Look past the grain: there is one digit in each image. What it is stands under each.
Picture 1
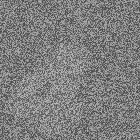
4
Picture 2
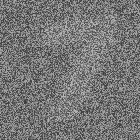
7
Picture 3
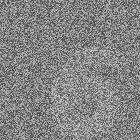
6
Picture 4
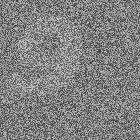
9
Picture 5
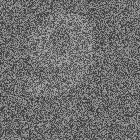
9
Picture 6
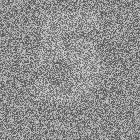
5
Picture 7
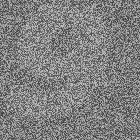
9
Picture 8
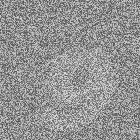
9
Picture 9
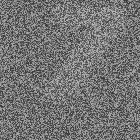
7
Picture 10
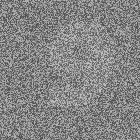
9
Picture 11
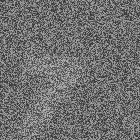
7
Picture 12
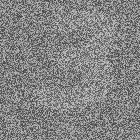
3
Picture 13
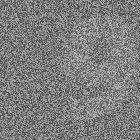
9
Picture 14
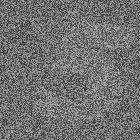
5
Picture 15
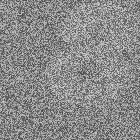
8
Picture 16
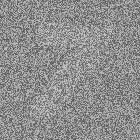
7
